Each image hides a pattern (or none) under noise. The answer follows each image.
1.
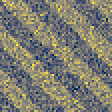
diagonal stripes
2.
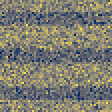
horizontal stripes
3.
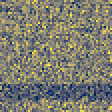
one horizontal stripe
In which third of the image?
bottom
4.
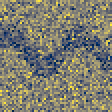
a wavy band
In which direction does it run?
left to right
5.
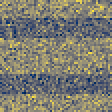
horizontal stripes
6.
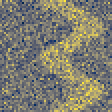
a wavy band
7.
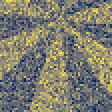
spokes from one point
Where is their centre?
top middle
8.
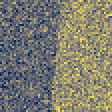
a sharp edge
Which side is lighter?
right
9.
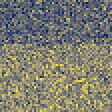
a sharp edge
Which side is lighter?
bottom
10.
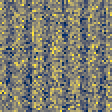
vertical stripes
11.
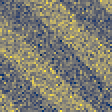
diagonal stripes
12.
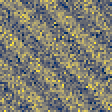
diagonal stripes
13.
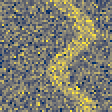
a wavy band
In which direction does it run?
top to bottom
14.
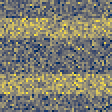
horizontal stripes
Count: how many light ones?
2
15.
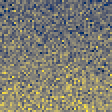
a smooth slope
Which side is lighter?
bottom
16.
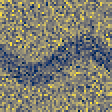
a wavy band
